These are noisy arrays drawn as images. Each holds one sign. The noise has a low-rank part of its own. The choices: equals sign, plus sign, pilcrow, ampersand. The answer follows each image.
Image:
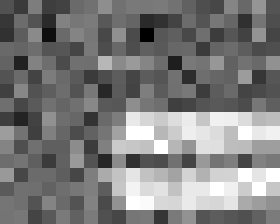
light equals sign
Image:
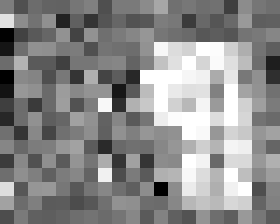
light pilcrow
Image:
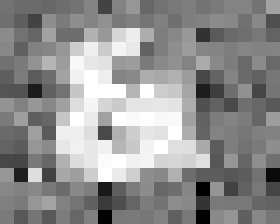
light ampersand
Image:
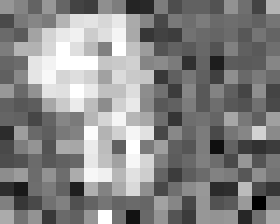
light pilcrow
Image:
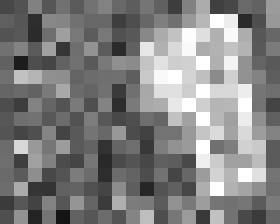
light pilcrow
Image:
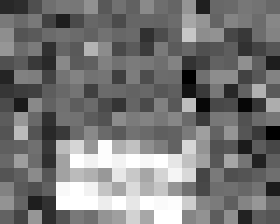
light equals sign
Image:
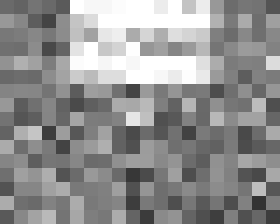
light equals sign
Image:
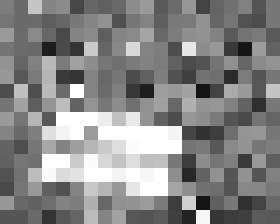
light equals sign
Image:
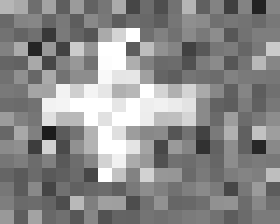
light plus sign
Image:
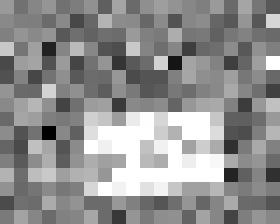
light equals sign
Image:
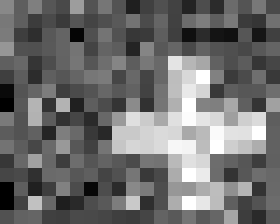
light plus sign
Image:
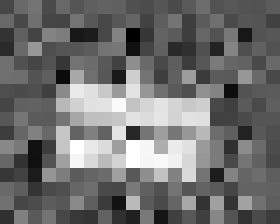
light equals sign
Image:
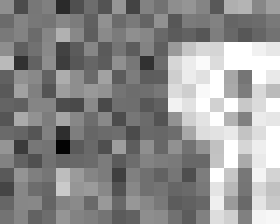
light pilcrow
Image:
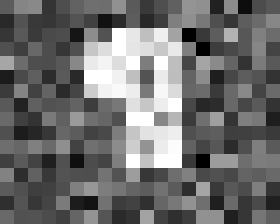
light pilcrow
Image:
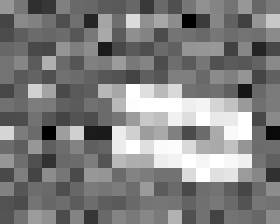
light equals sign
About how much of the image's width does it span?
half
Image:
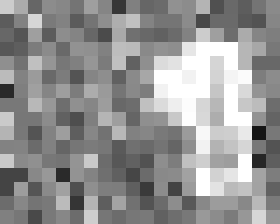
light pilcrow
